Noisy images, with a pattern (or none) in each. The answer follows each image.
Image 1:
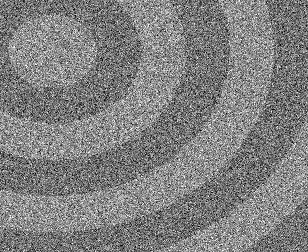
rings round one point
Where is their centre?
top left
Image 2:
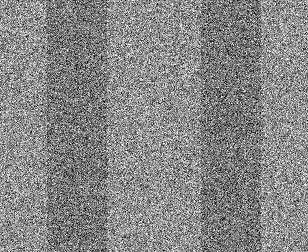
vertical stripes
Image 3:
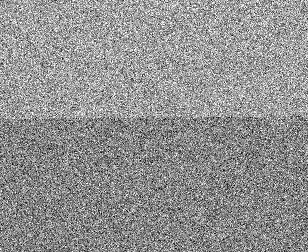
a sharp edge
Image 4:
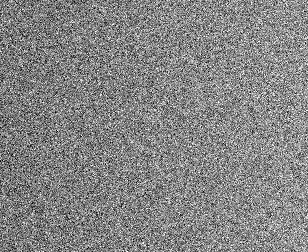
a smooth slope
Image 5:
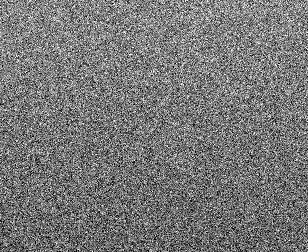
a smooth slope
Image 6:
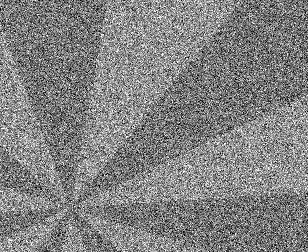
spokes from one point
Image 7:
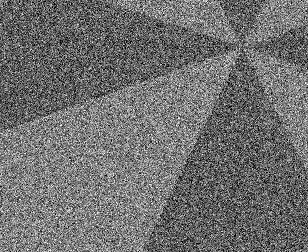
spokes from one point
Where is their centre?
top right
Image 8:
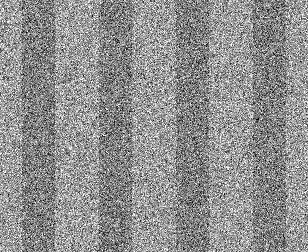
vertical stripes
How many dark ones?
4
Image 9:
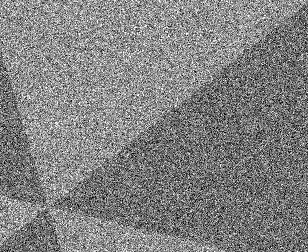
spokes from one point
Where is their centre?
bottom left
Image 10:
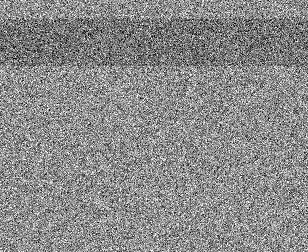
one horizontal stripe
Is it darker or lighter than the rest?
darker
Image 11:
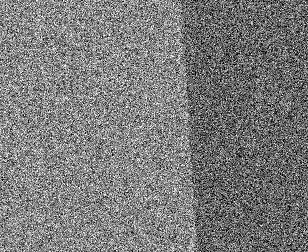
a sharp edge
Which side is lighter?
left
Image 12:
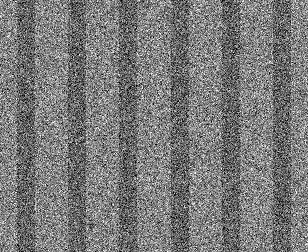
vertical stripes
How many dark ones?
6
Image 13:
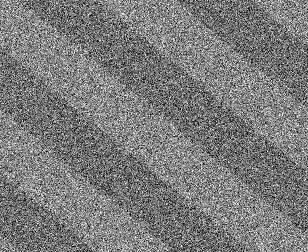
diagonal stripes
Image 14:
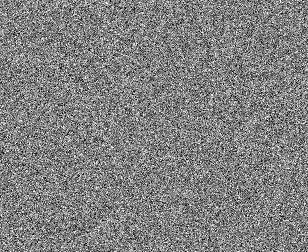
only noise
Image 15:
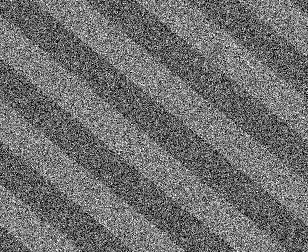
diagonal stripes
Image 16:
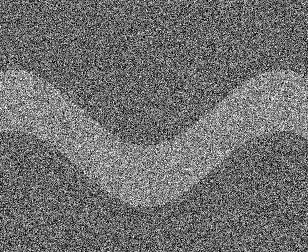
a wavy band
